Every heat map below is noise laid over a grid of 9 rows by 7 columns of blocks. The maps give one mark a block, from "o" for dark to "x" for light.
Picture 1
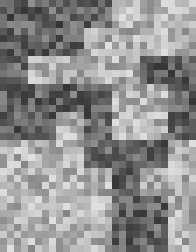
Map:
o o o o x x x
o o o x x x x
o x x x x o o
o o o o x x o
o o x o x x o
x x x o o o x
x x x x o x x
x x x x o o x
x x x x o o x
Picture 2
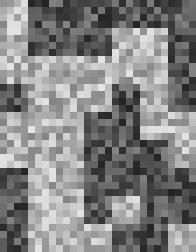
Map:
x o o o o o o
x o o o x x o
x x x x x x o
o x x x o x o
x x x o o x x
x x x o o o x
o x x o o o o
o x x o x o o
o x x x o o x
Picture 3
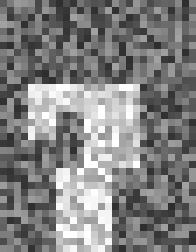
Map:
o o o o o o o
o o o o o o o
o o o o o o o
o x x x x o o
o x o x x o o
o o o x x o o
o o x x o o o
o o x x o o o
o o x x o o o
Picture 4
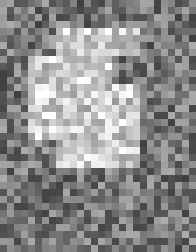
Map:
o o o o o o o
o o x x x o o
o x x x o o o
o x x x x o o
o x x x x o o
o o x x x o o
o o o o o o o
o o o o o o o
o o o o o o o
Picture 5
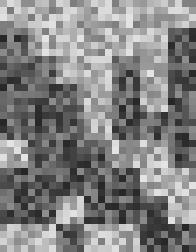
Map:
x x x x x x x
o x x x x x o
o o x x o x o
o o o x o x o
o o o x o o o
x o o o x x o
o o o o o x x
o o x o o o x
x x o x x o o
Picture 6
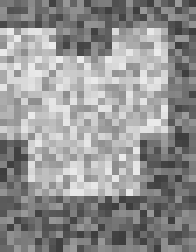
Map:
o o o o o o o
x x o o x x o
x x x x x x o
x x x x x x o
x x x x x x o
o x x x x o o
o x x x x o o
o o o o o o o
o o o o o o o
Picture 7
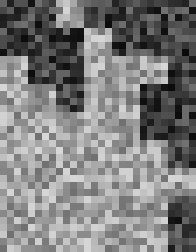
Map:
o o x o o o o
o o o x o o o
x o o x x x o
x x o x x o o
x x x x x o o
x x x x x x o
x x x x x x x
x x x x x x o
x x x x x x o
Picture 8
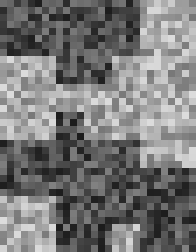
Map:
o o o o o x x
o o o o o x x
x x o o x x x
x x x x x x x
x x o x x x x
o o o o o x x
o o o o o o o
x x o o o o o
x x o o x o o
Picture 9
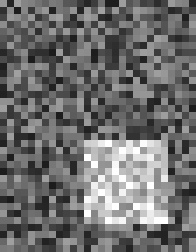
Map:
o o o o o o o
o o o o o o o
o o o o o o o
o o o o o o o
o o o o o o o
o o o x x x o
o o o x x x o
o o o x x x o
o o o o o o o
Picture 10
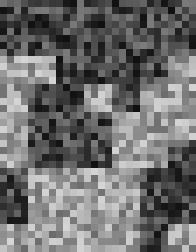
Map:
o o o o o o o
o o o o o o o
x x o o o o x
x o o x o x x
x o o o x x x
x o o o x x o
o x x x x o o
o x x x x o o
x x x x x o x
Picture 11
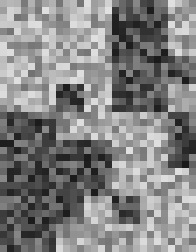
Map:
x x x x o o x
x x x x o o x
x x x x o o o
x x o x o o x
o o x x x x o
o o o o x x o
o o o o x x x
o o o x o x x
o o x x x x x
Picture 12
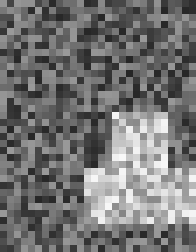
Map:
o o o o o o o
o o o o o o o
o o o o o o o
o o o o o o o
o o o o x x o
o o o o x x o
o o o x x x x
o o o x x x x
o o o o o o o
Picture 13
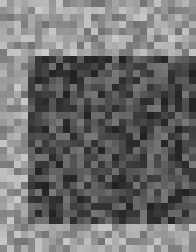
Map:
x x x x x x x
x x x x x x x
x o o o o o o
x o o o o o o
x o o o o o o
x o o o o o o
x o o o o o o
x o o o o o o
x x x x x x x
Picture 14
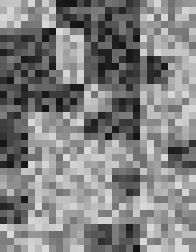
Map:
x x o o o x x
o o x o o x x
o o x o o o x
o o o x o x x
o x x o o x x
o x x x x x o
x x x x o x x
o x x x x x x
x x x o o x x
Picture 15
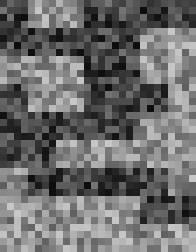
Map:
o x x o o o o
o o o o o x x
x x x o o x x
o x x o o o x
o o o o o x x
o o x x x x x
x o o o o o x
x x x x x o o
x x x x x x x
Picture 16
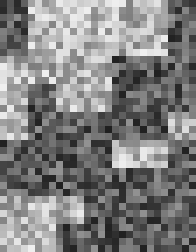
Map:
o x x x x x o
o x x x x x o
x x x x o o o
x o x x o o o
x o o o o o x
o o o o x x o
o o o o o o o
x x x o o o o
x x o o o o o
